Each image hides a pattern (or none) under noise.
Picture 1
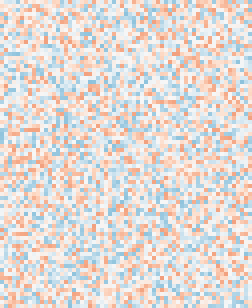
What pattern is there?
only noise
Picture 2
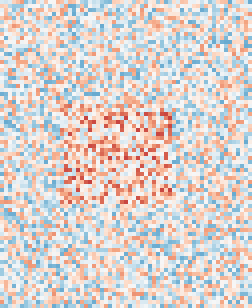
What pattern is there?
one block
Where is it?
centre
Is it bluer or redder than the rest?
redder
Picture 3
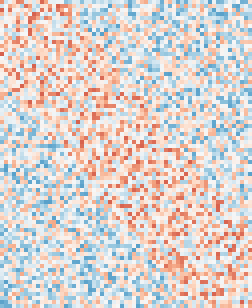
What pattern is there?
a diagonal band
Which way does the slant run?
top left to bottom right
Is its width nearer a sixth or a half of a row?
a half
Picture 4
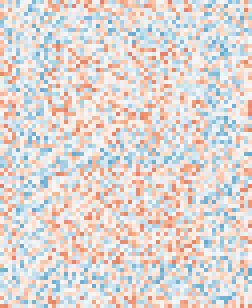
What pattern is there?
bands of rows crossing bands of columns
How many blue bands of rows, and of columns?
3 and 2
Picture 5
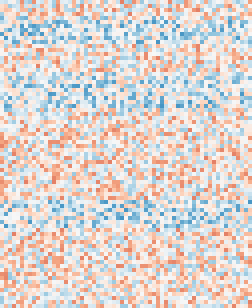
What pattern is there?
bands of rows
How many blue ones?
3
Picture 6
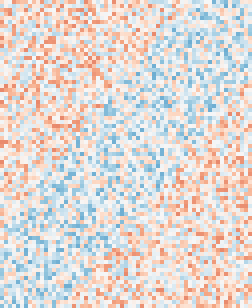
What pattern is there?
a diagonal band
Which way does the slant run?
bottom left to top right
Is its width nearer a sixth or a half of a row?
a half
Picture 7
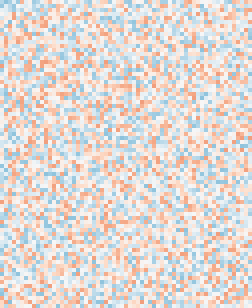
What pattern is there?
only noise
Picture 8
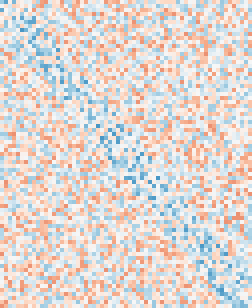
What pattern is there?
a diagonal band
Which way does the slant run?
top left to bottom right
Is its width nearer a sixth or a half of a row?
a sixth
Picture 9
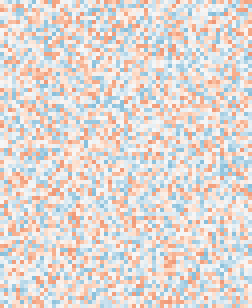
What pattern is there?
only noise
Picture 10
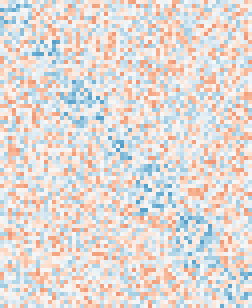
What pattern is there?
blocks along the diagonal
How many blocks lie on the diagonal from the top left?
7
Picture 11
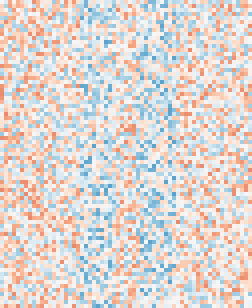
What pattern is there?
bands of columns
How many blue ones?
2
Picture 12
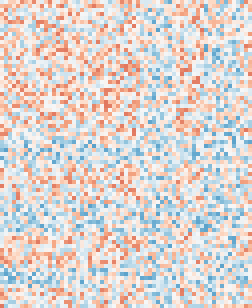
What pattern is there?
bands of rows crossing bands of columns
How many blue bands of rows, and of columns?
3 and 2
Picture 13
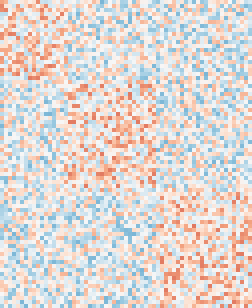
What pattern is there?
blocks along the diagonal
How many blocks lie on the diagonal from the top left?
3
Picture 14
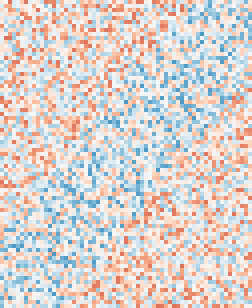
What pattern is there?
a diagonal band
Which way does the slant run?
bottom left to top right
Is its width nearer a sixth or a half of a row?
a half
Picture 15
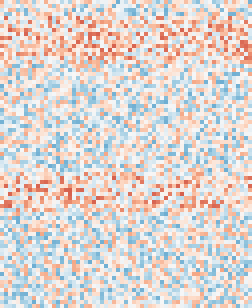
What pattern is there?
bands of rows
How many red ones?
2
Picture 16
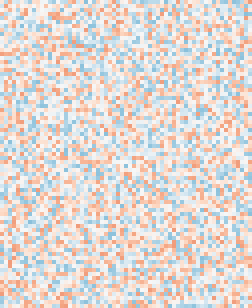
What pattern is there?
only noise
